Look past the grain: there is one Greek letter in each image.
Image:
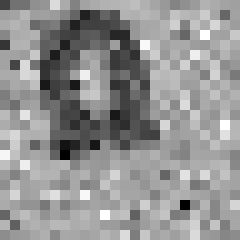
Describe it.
dark omega
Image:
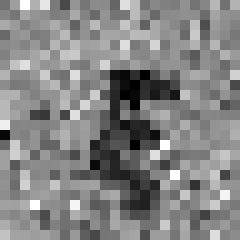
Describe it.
dark xi
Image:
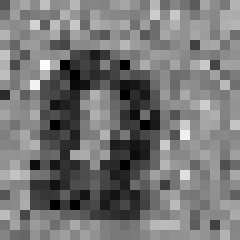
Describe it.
dark omega
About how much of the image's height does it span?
two thirds
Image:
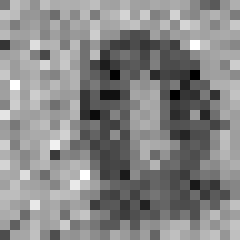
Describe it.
dark omega
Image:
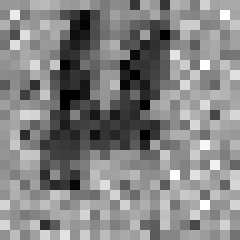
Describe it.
dark mu
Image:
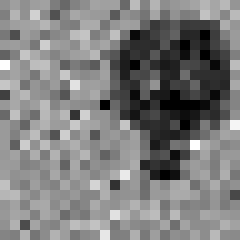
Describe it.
dark phi
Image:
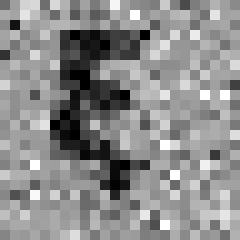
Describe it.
dark xi
